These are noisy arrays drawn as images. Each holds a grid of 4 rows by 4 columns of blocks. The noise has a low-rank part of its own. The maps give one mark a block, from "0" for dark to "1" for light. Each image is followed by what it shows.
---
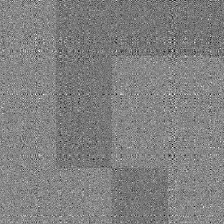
1 0 0 0
1 0 1 1
1 0 1 1
1 1 0 1
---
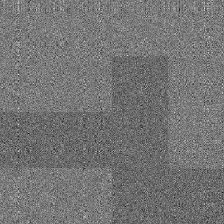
1 1 1 1
1 1 0 1
0 0 0 1
1 1 0 0
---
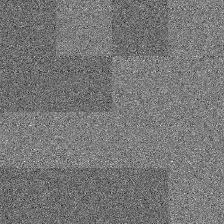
0 1 0 1
0 0 1 1
1 1 1 1
0 0 0 1
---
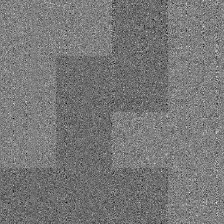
1 1 0 1
1 0 0 1
1 0 1 1
0 0 0 1
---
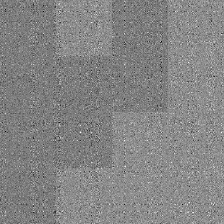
0 1 0 1
0 0 0 1
0 0 1 1
0 1 1 1
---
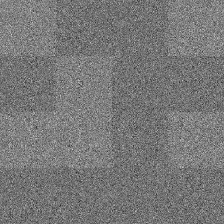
1 0 0 1
0 1 0 0
1 1 0 1
0 0 0 0
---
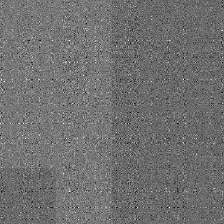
1 1 0 0
1 1 0 0
1 1 0 0
0 1 0 0
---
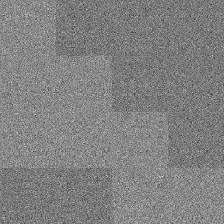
1 0 0 0
1 1 0 0
1 1 1 0
0 0 1 1
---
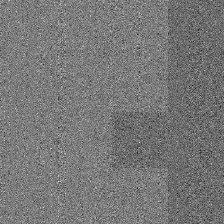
1 1 1 0
1 1 1 0
1 1 0 0
1 1 1 0
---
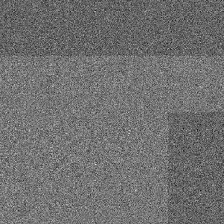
0 0 0 0
1 1 1 1
1 1 1 0
1 1 1 0
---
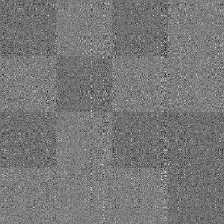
0 1 0 1
1 0 1 1
0 1 0 0
1 1 1 0
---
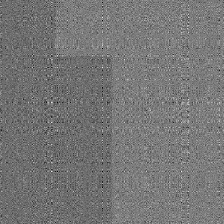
0 1 1 1
0 0 1 1
0 0 1 1
0 0 1 1
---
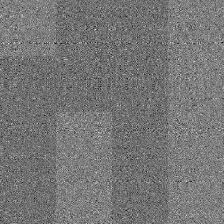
1 0 0 1
0 0 0 1
0 1 0 1
0 1 0 1
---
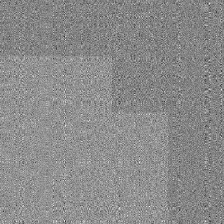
0 0 0 0
1 1 0 0
1 1 1 0
1 1 1 0
